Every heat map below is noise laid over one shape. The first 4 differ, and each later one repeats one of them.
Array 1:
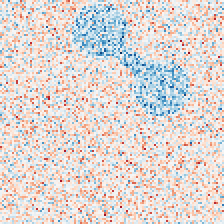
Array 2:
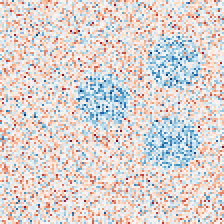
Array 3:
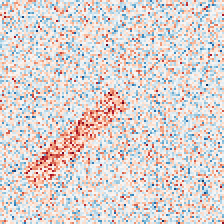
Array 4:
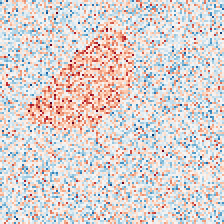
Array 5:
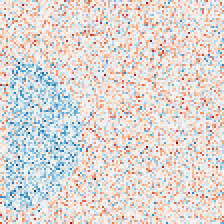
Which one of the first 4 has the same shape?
4
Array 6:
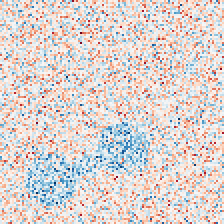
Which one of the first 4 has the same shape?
1
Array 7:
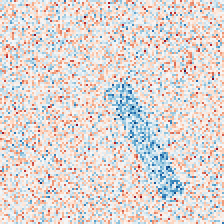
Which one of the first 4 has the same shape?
3
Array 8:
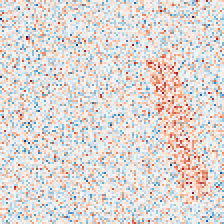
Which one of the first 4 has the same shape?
3
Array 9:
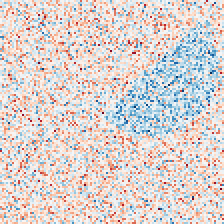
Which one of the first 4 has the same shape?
4
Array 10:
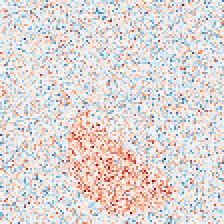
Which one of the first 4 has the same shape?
4
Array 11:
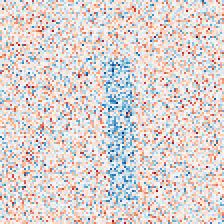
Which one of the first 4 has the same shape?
3
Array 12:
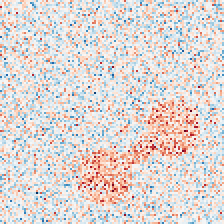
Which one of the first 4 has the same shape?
1
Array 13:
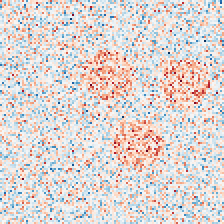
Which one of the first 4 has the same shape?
2
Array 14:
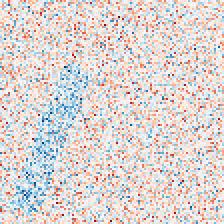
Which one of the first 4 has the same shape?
3
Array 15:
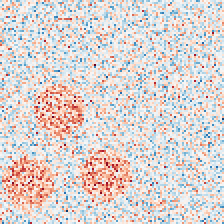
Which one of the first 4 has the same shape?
2
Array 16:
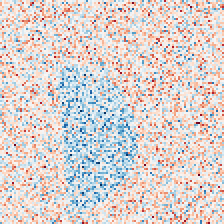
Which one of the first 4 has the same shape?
4
